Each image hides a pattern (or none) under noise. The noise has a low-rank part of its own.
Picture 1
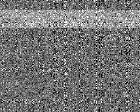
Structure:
one band of rows
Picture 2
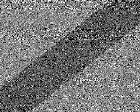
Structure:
a diagonal band
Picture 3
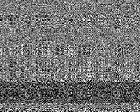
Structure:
one band of rows
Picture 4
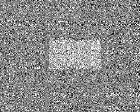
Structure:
one block
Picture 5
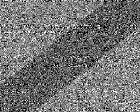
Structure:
a diagonal band
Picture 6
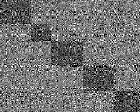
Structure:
blocks along the diagonal
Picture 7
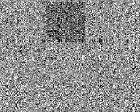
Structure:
one block
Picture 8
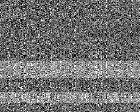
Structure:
bands of rows
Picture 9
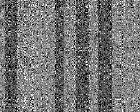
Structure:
bands of columns
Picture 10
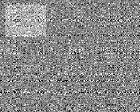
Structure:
one block
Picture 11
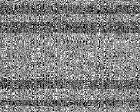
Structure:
bands of rows
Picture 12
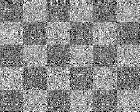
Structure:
a checkerboard
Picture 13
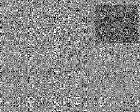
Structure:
one block
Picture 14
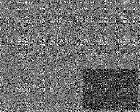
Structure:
one block
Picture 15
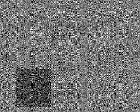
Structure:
one block
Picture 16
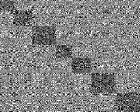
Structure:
blocks along the diagonal
